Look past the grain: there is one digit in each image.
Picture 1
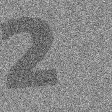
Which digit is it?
2
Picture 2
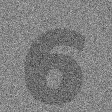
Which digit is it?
6
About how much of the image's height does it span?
two thirds
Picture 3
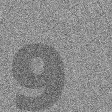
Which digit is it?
9
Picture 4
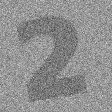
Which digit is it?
2
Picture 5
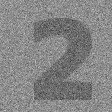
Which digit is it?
2
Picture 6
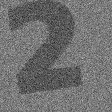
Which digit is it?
2
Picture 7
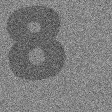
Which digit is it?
8
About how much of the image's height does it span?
two thirds
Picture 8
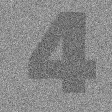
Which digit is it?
4
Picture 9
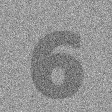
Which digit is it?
6
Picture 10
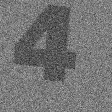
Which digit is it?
4
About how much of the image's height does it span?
two thirds
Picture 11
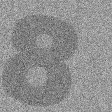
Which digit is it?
8
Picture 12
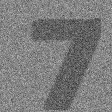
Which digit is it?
7
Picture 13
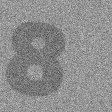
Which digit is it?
8
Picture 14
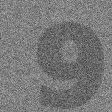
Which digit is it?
9
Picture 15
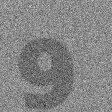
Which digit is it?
9
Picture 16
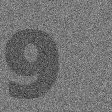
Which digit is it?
9
